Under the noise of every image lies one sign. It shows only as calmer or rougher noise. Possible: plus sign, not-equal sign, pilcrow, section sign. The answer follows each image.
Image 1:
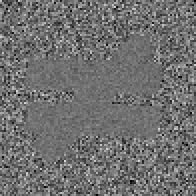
not-equal sign
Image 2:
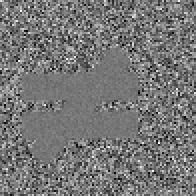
not-equal sign
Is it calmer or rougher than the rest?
calmer
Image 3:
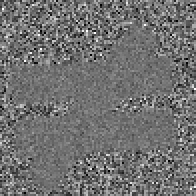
not-equal sign
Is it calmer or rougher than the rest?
calmer
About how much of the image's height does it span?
nearly all
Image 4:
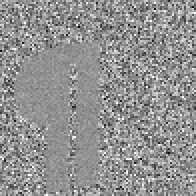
pilcrow
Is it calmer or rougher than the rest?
calmer
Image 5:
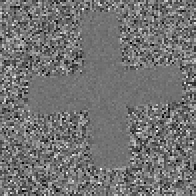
plus sign
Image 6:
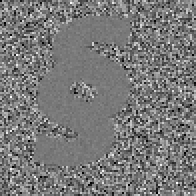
section sign
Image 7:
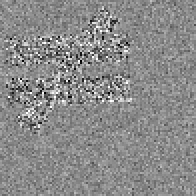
not-equal sign
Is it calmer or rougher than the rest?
rougher
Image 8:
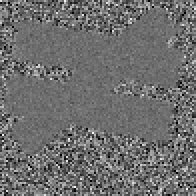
not-equal sign
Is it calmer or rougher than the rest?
calmer
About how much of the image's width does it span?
nearly all
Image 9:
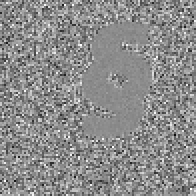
section sign
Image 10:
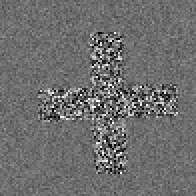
plus sign
